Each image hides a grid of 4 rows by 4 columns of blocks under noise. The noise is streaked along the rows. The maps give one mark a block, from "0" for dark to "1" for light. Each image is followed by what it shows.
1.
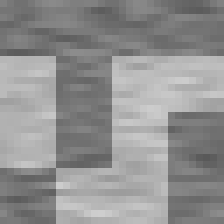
0000
1011
1010
0110
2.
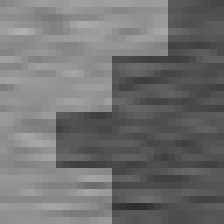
1110
1100
1000
1100
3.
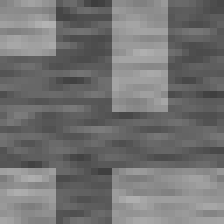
1010
0010
0000
1011
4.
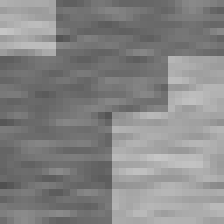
1000
0001
0011
0011
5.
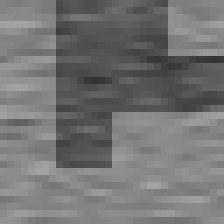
1001
1000
1011
1111
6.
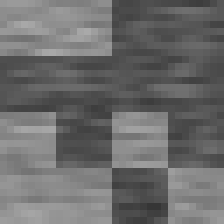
1100
0000
1010
1101
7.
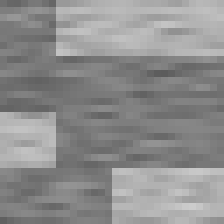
0111
0000
1000
0011
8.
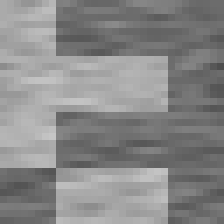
1000
1110
1000
0110
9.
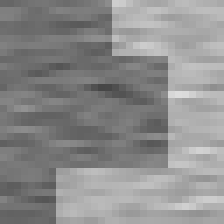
0011
0001
0001
0111
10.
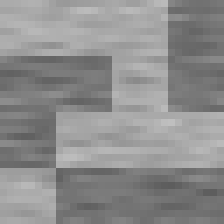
1110
0010
0111
1000
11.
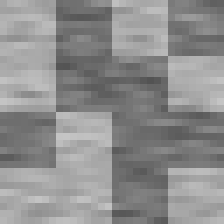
1010
1001
0100
1101
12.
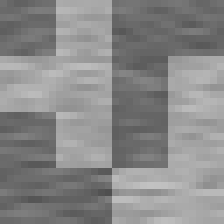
0100
1101
0101
0011
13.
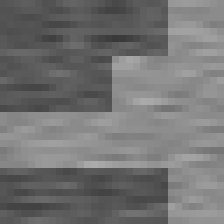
0001
0011
1111
0001
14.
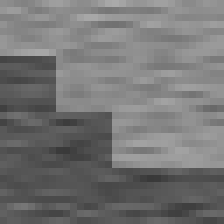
1111
0111
0011
0000
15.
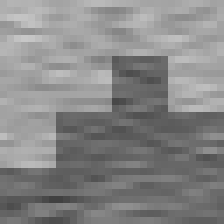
1111
1101
1000
0000
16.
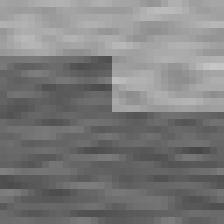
1111
0011
0000
0000
